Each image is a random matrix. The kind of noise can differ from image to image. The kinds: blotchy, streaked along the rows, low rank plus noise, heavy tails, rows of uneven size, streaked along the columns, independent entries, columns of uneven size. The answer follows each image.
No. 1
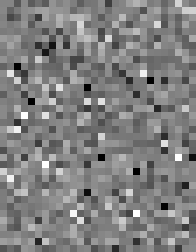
heavy tails
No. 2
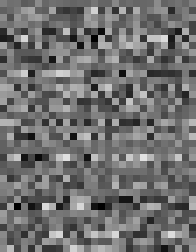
rows of uneven size
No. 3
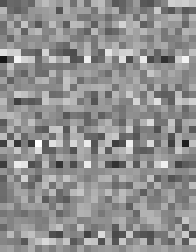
rows of uneven size
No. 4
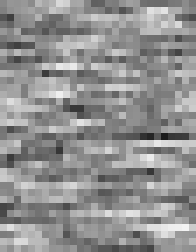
streaked along the rows
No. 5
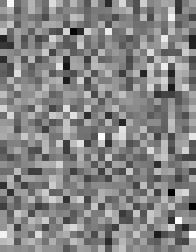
low rank plus noise
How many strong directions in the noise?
three or four
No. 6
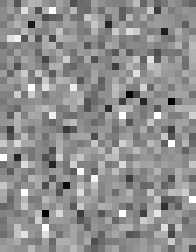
heavy tails
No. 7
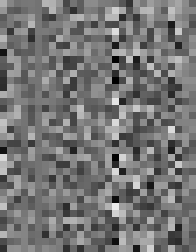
columns of uneven size
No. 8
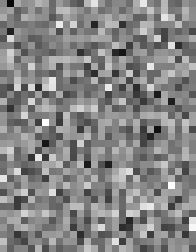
independent entries
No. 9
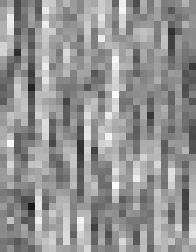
streaked along the columns
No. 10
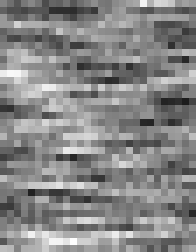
streaked along the rows
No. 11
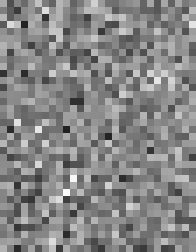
independent entries
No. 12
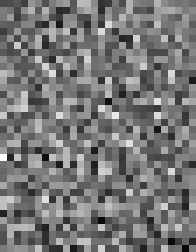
independent entries
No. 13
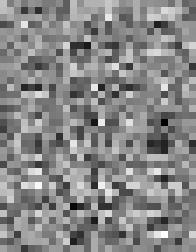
low rank plus noise
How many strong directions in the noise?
three or four
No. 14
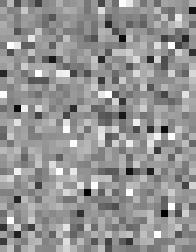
heavy tails
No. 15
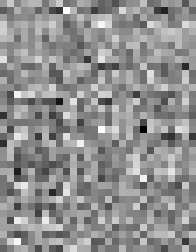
low rank plus noise
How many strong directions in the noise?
three or four
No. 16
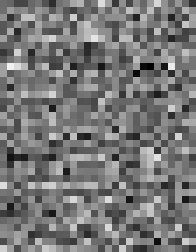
low rank plus noise
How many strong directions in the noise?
three or four
